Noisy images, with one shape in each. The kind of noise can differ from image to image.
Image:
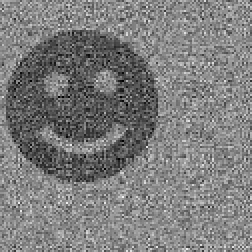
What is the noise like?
low rank plus noise
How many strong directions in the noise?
two
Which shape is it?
smiling face
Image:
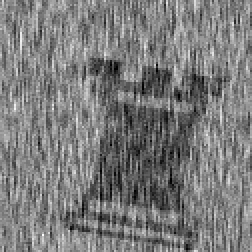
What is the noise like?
streaked along the columns
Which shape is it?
chess rook
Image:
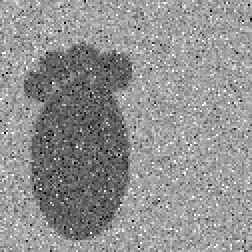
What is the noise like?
heavy tails
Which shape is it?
footprint
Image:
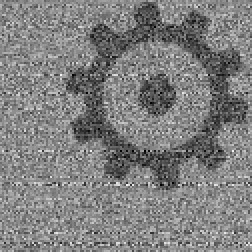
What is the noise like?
rows of uneven size
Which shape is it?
gear
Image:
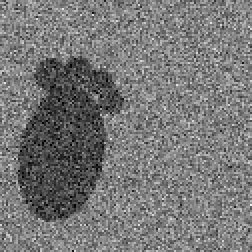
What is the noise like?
independent entries
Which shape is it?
footprint
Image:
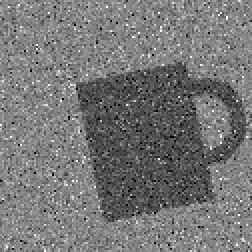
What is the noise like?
heavy tails
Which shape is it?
cup
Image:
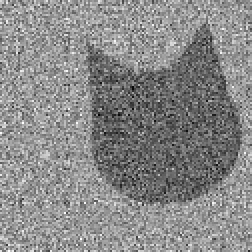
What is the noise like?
low rank plus noise
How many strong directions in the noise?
five to eight
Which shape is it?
cat's head
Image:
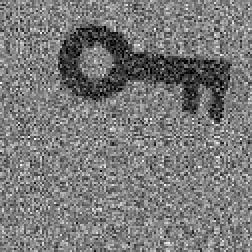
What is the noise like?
low rank plus noise
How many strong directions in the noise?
one
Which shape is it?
key
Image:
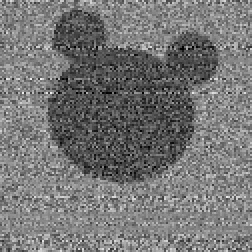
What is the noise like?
rows of uneven size
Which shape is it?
bear's head
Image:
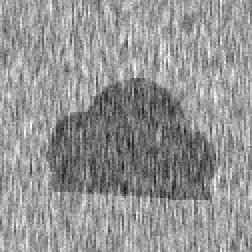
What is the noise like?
streaked along the columns
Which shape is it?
cloud
